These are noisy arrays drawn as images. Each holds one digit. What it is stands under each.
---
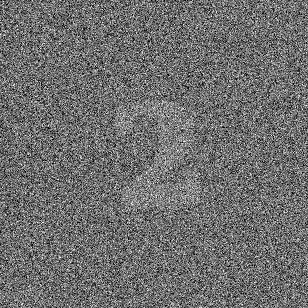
2
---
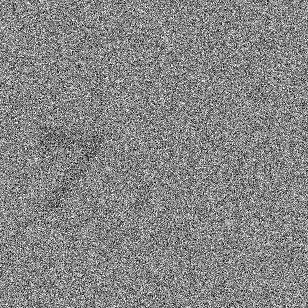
7
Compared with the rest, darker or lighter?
darker
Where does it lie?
middle left
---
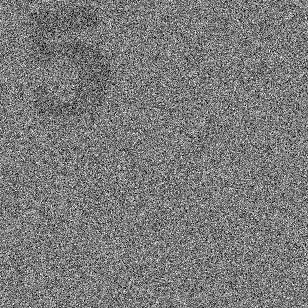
5
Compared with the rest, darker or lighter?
darker
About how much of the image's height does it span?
a third
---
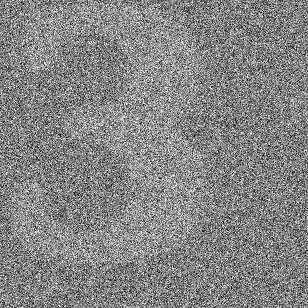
3
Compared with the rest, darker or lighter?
lighter
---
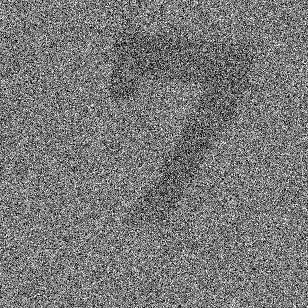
7
